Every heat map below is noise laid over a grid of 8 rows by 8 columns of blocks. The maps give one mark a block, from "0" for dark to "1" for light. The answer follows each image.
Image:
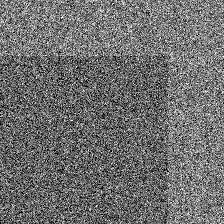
1 1 1 1 1 1 1 1
1 1 1 1 1 1 1 1
0 0 0 0 0 0 1 1
0 0 0 0 0 0 1 1
0 0 0 0 0 0 1 1
0 0 0 0 0 0 1 1
0 0 0 0 0 0 1 1
0 0 0 0 0 0 1 1
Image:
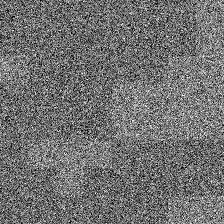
0 0 0 0 0 0 0 1
0 0 0 0 0 0 0 1
1 0 0 0 0 0 1 1
0 0 0 0 1 1 1 1
0 0 0 0 1 1 1 1
0 1 1 1 0 0 0 0
0 0 1 0 0 0 0 0
0 0 0 0 0 0 1 1
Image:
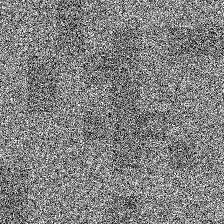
1 1 0 1 1 1 1 1
1 1 0 1 0 1 0 0
1 0 1 0 0 1 1 1
1 0 1 1 0 1 1 1
1 1 1 0 0 0 1 1
1 1 1 1 0 1 0 1
0 1 1 1 1 1 1 1
0 1 1 1 0 1 1 1
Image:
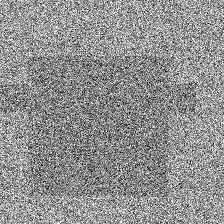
1 1 1 1 1 1 1 1
1 1 1 1 1 1 1 1
1 0 0 0 0 0 1 1
0 0 0 0 0 0 0 1
1 0 0 0 0 0 1 1
1 0 0 0 0 0 1 1
1 0 0 0 0 0 1 1
1 1 1 1 1 1 1 1
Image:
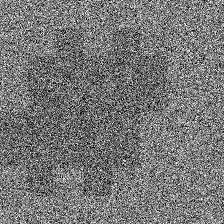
1 1 1 1 1 1 1 1
1 1 0 1 0 1 1 1
1 0 0 0 0 0 1 1
1 0 0 0 0 0 1 1
0 0 0 0 0 1 1 1
0 0 0 0 0 1 1 1
1 0 1 0 1 1 1 1
1 1 1 1 1 1 1 1
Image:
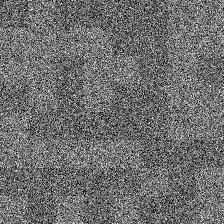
0 1 0 0 0 0 1 1
1 1 1 1 0 0 1 1
1 1 0 1 1 0 1 0
0 1 0 1 0 0 1 1
1 0 0 0 0 0 1 1
1 1 1 1 1 0 0 0
0 0 0 0 0 1 0 1
1 0 1 0 1 0 0 1
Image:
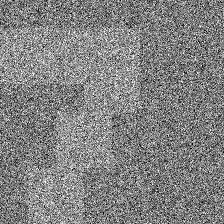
0 0 0 0 0 0 0 0
1 1 1 1 1 0 0 0
1 1 1 1 1 0 0 0
0 0 0 1 1 0 0 0
0 0 1 1 0 0 0 0
0 0 1 1 0 0 0 0
0 1 1 0 0 0 0 0
0 1 1 0 0 0 0 0
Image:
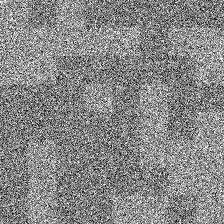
1 0 1 0 0 0 0 0
1 1 1 1 1 0 1 1
1 1 0 0 0 0 0 1
0 0 0 1 0 1 0 0
0 0 0 0 0 1 0 1
0 1 0 0 0 1 1 1
0 1 0 0 0 0 1 1
0 1 0 0 1 1 0 1
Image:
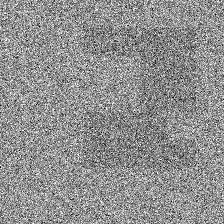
1 1 1 1 1 1 1 1
1 1 1 0 0 0 0 1
1 1 1 1 1 0 0 1
1 1 1 1 1 0 0 1
1 1 1 0 0 0 1 1
1 1 1 0 0 0 0 1
1 1 1 1 1 1 1 1
1 1 1 1 1 1 1 1
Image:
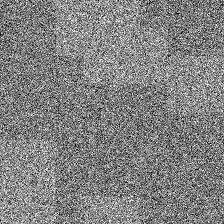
0 0 1 1 1 0 0 0
0 0 1 1 1 1 0 0
0 0 0 1 1 1 1 1
0 0 0 0 0 0 1 1
0 0 0 0 0 0 0 0
1 1 0 0 0 0 0 0
1 1 0 0 0 0 0 0
1 1 0 1 1 0 0 0
